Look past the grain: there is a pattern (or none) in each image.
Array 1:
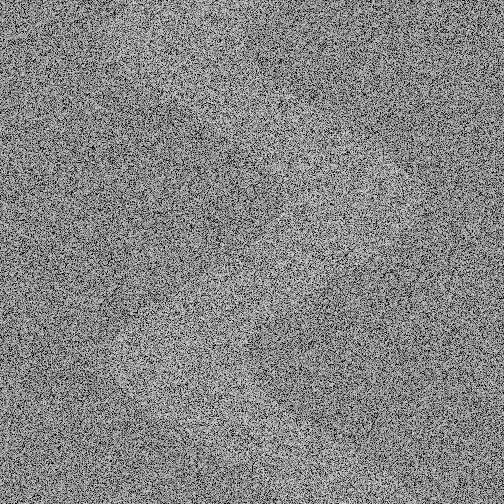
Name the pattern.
a wavy band
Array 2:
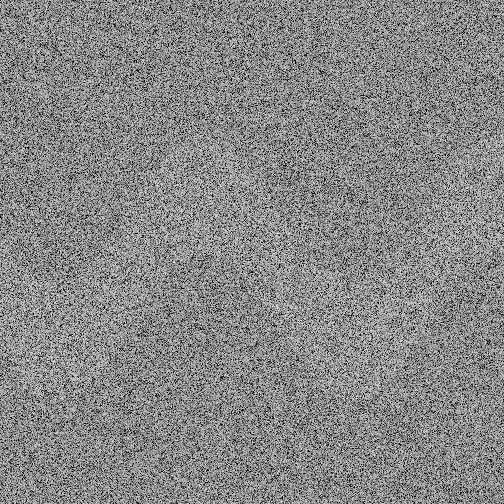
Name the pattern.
a wavy band
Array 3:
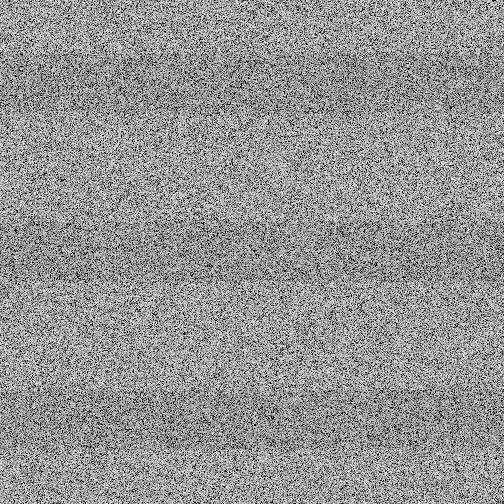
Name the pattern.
horizontal stripes
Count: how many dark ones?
3
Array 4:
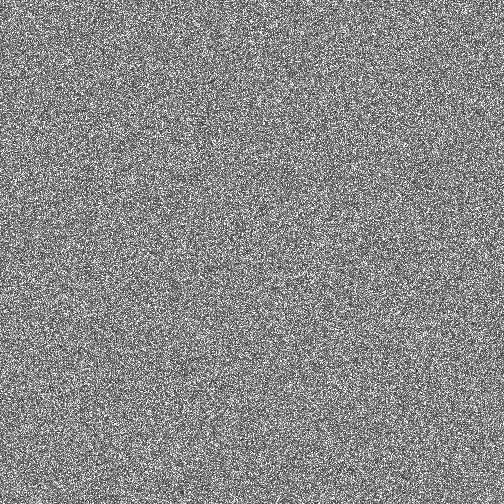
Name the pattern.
only noise
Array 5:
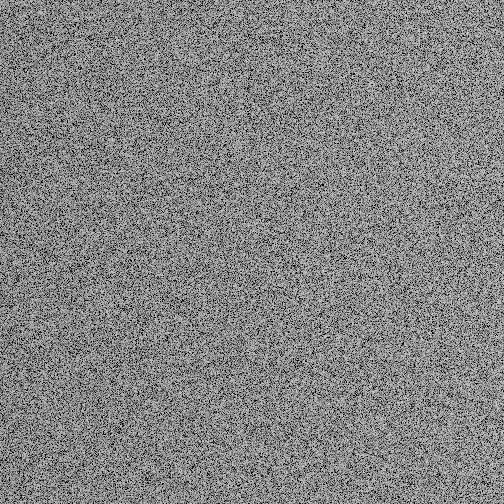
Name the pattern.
a smooth slope
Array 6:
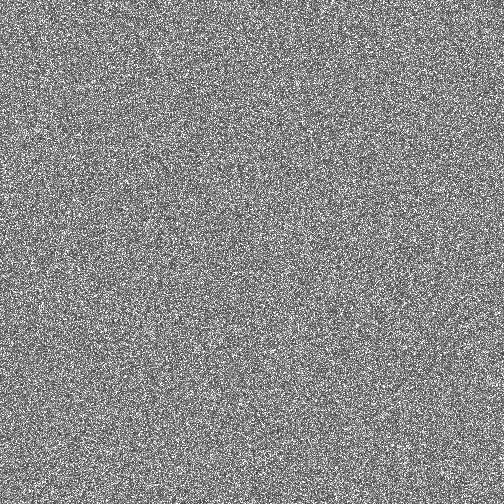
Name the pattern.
only noise
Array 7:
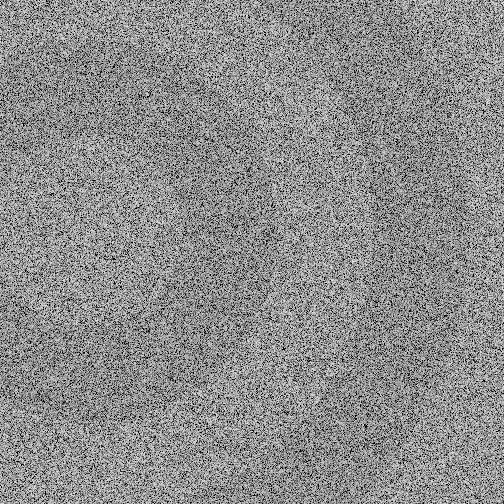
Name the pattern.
rings round one point
